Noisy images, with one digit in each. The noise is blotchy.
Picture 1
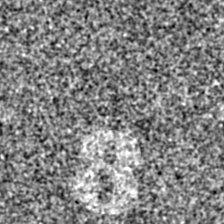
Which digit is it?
8
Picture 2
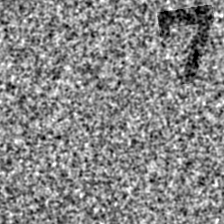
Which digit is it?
7
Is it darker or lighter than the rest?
darker
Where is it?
top right
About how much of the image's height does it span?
a third
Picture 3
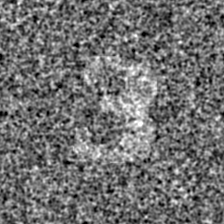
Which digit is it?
3
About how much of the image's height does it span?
half
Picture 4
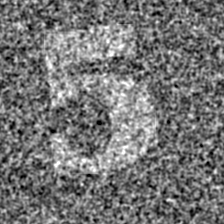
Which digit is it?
5
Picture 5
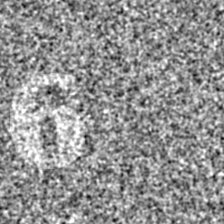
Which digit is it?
6
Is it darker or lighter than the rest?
lighter
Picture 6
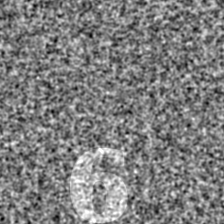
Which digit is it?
6
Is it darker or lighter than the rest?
lighter
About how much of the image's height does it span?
a third
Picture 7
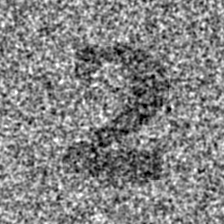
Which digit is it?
2
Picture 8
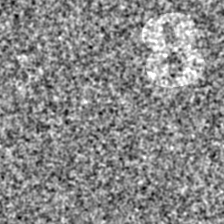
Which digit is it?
8
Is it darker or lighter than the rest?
lighter
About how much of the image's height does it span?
a third
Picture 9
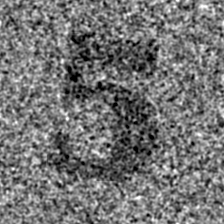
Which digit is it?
5
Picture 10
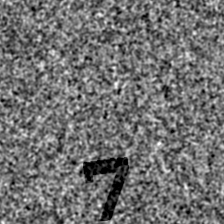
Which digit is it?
7
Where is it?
bottom middle
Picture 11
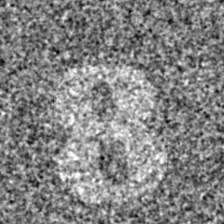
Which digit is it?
8
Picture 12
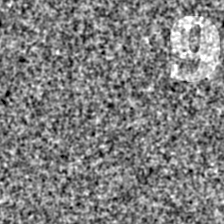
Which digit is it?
9
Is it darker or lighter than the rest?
lighter
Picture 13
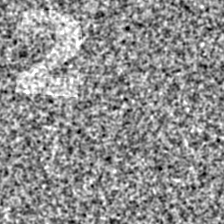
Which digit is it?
2
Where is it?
top left
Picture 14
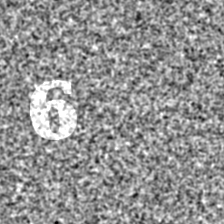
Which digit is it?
6
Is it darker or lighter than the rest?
lighter
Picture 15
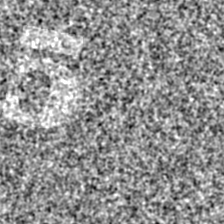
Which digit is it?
5
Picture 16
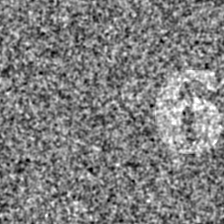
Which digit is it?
6
